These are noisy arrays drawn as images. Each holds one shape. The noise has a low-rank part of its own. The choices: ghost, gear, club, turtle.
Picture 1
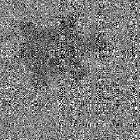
turtle
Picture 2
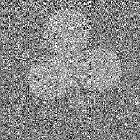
club
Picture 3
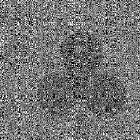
club
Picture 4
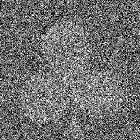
club
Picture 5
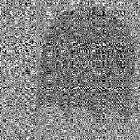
ghost
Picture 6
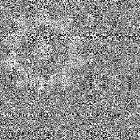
gear
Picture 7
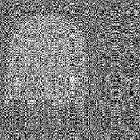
ghost
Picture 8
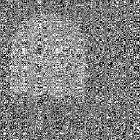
ghost
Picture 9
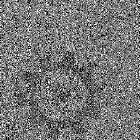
gear
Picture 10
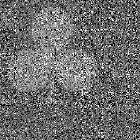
club
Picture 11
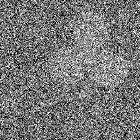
club
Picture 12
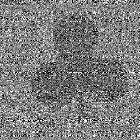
club
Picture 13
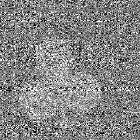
club
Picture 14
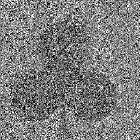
club
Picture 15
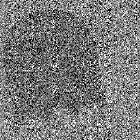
ghost
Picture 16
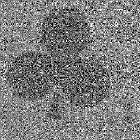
club
